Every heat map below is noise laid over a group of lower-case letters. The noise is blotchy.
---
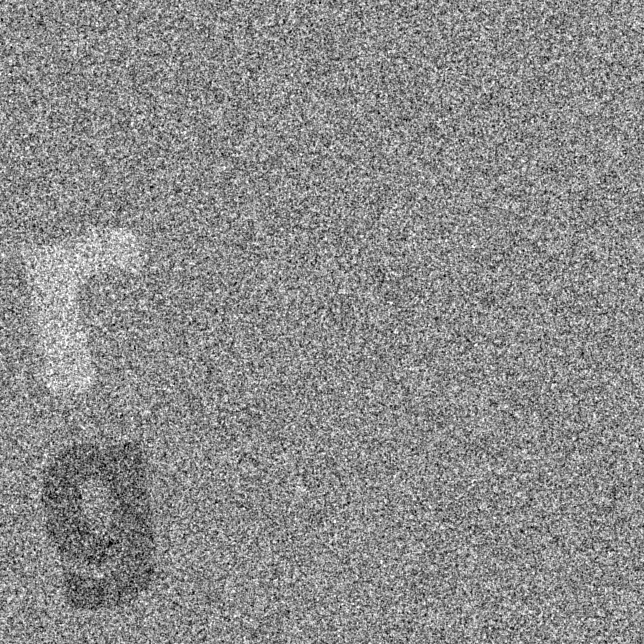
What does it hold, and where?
middle left: light r; bottom left: dark g
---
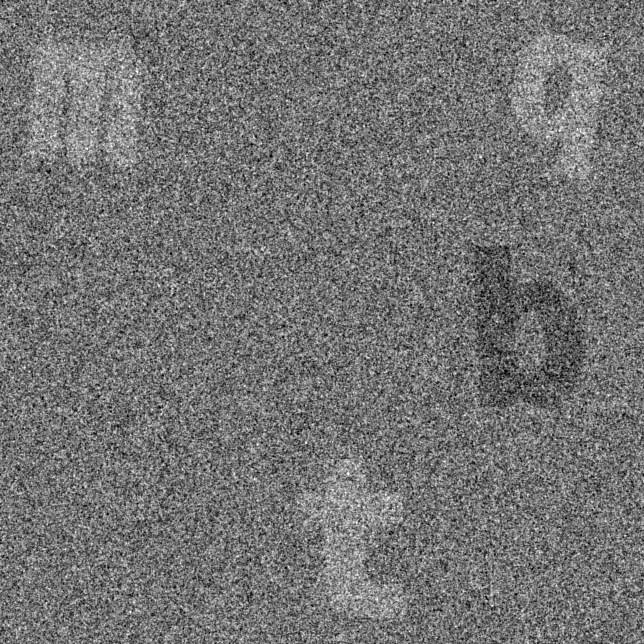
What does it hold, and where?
top left: light m; top right: light q; middle right: dark b; bottom middle: light t
